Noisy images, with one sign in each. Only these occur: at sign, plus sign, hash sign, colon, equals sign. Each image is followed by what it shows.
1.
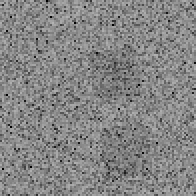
colon
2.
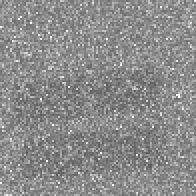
equals sign
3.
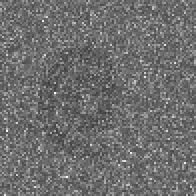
at sign
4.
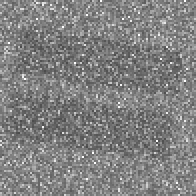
equals sign
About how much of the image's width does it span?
nearly all
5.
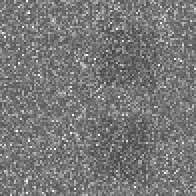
colon
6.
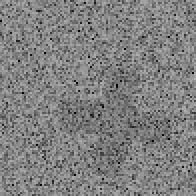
plus sign
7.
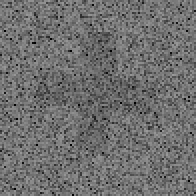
plus sign
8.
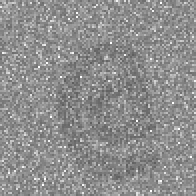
at sign
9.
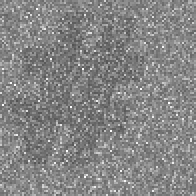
hash sign
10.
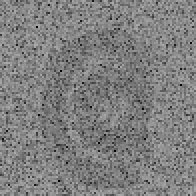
at sign
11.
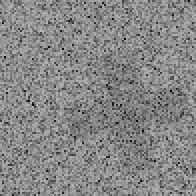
plus sign
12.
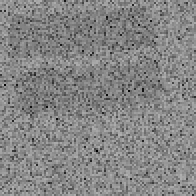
equals sign
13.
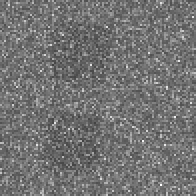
colon
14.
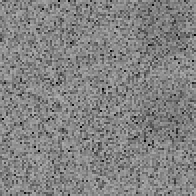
colon
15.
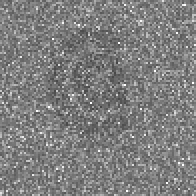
at sign
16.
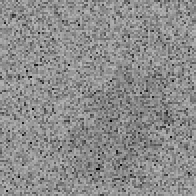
hash sign
